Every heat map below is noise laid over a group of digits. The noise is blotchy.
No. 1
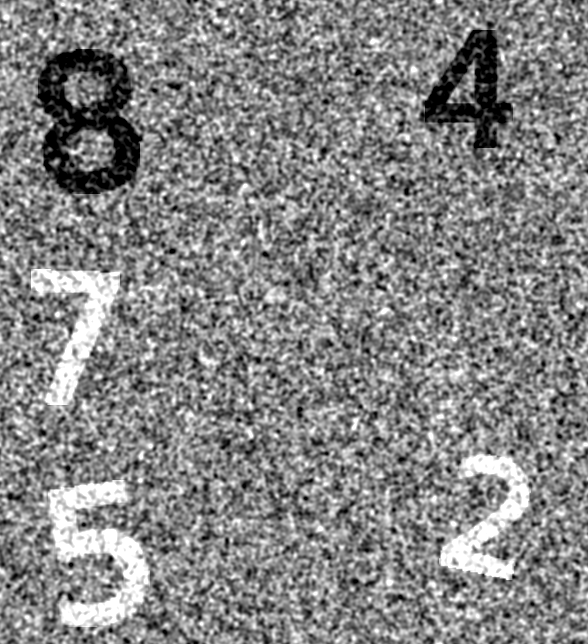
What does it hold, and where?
top left: dark 8; top right: dark 4; middle left: light 7; bottom left: light 5; bottom right: light 2
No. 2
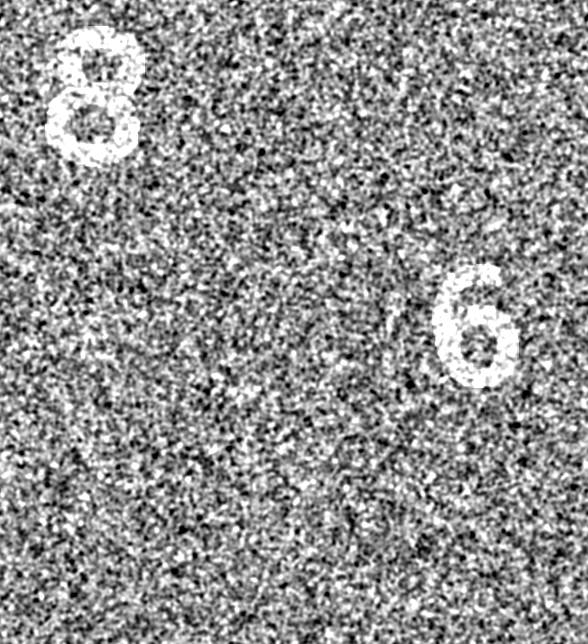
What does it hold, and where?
top left: light 8; middle right: light 6
